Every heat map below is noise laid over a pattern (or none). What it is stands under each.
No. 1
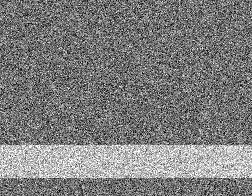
one band of rows
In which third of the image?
bottom
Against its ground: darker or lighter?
lighter
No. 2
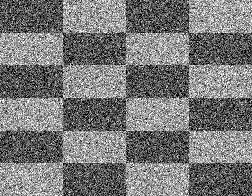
a checkerboard
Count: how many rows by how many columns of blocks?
6 by 4
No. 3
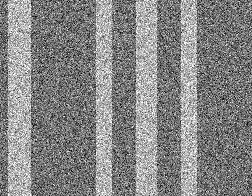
bands of columns
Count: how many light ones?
4
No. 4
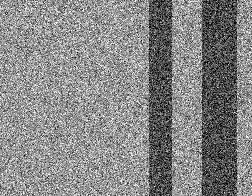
bands of columns
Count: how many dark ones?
2
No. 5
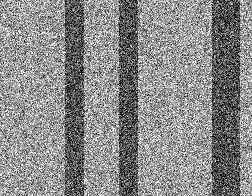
bands of columns
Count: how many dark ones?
3
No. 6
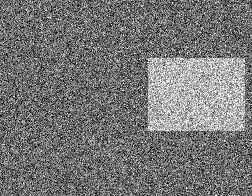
one block
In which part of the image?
middle right
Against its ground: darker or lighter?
lighter
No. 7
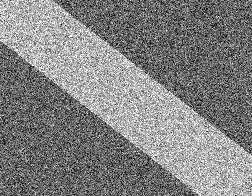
a diagonal band
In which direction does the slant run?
top left to bottom right
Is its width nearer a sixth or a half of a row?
a half
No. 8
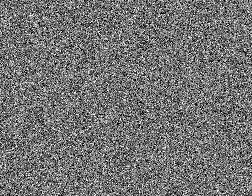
only noise
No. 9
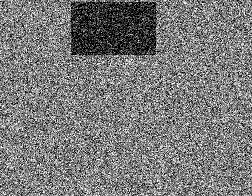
one block
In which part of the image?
top middle
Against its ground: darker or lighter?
darker
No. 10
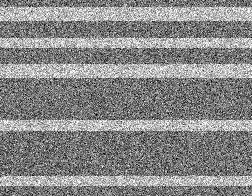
bands of rows
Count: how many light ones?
5
